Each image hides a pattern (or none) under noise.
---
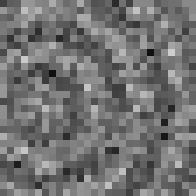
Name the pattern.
rings round one point
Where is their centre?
middle left
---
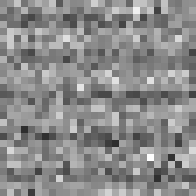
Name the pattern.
horizontal stripes
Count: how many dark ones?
5
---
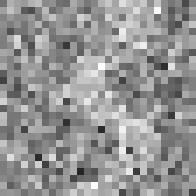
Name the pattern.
a wavy band
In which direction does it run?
top to bottom
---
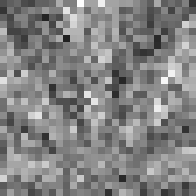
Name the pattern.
spokes from one point
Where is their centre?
bottom middle
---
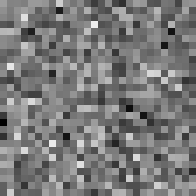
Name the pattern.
only noise
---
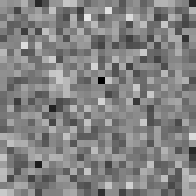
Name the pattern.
only noise
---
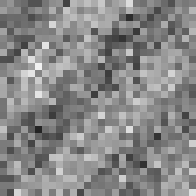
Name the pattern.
diagonal stripes
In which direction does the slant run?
bottom left to top right
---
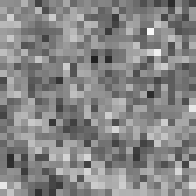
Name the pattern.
rings round one point
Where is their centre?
top right
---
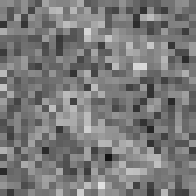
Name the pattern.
a wavy band
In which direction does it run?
top to bottom
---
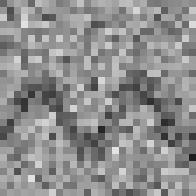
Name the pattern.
a wavy band
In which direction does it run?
left to right
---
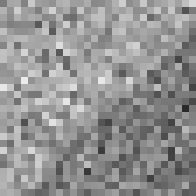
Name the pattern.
a sharp edge
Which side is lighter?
top left
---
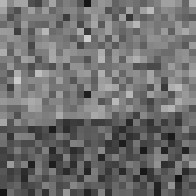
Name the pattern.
a sharp edge
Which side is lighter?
top
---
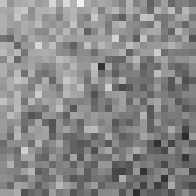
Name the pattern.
a smooth slope
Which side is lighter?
top left
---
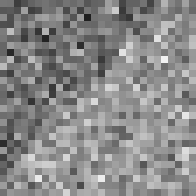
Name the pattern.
a sharp edge
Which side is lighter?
bottom right
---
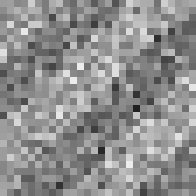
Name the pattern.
diagonal stripes
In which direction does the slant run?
bottom left to top right
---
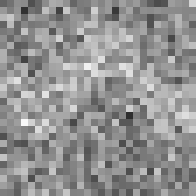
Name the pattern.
a wavy band
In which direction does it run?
left to right
